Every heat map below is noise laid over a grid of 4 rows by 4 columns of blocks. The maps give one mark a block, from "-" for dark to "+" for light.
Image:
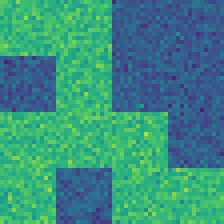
+ + - -
- + - -
+ + + -
+ - + +
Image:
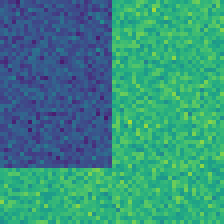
- - + +
- - + +
- - + +
+ + + +
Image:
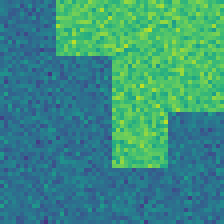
- + + +
- - + +
- - + -
- - - -
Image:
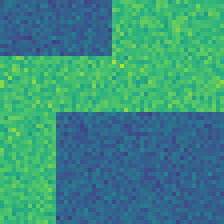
- - + +
+ + + +
+ - - -
+ - - -
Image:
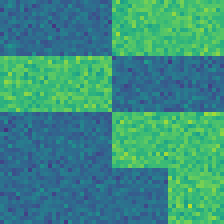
- - + +
+ + - -
- - + +
- - - +
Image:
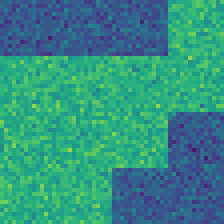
- - - +
+ + + +
+ + + -
+ + - -
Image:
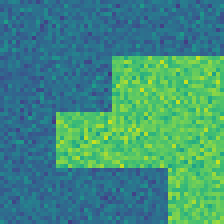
- - - -
- - + +
- + + +
- - - +
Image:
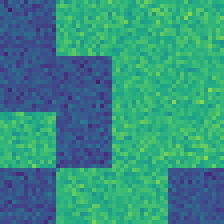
- + + +
- - + +
+ - + +
- + + -
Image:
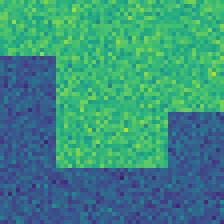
+ + + +
- + + +
- + + -
- - - -
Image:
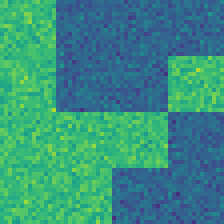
+ - - -
+ - - +
+ + + -
+ + - -
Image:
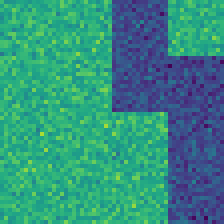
+ + - +
+ + - -
+ + + -
+ + + -
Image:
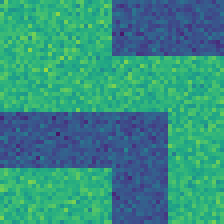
+ + - -
+ + + +
- - - +
+ + - +
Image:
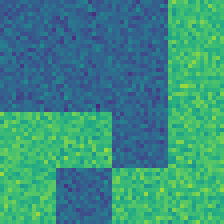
- - - +
- - - +
+ + - +
+ - + +
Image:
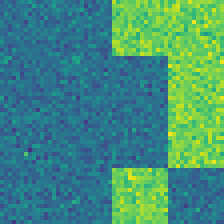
- - + +
- - - +
- - - +
- - + -
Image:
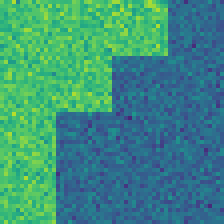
+ + + -
+ + - -
+ - - -
+ - - -
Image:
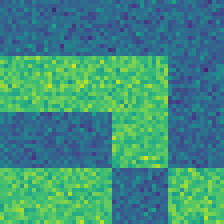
- - - -
+ + + -
- - + -
+ + - +
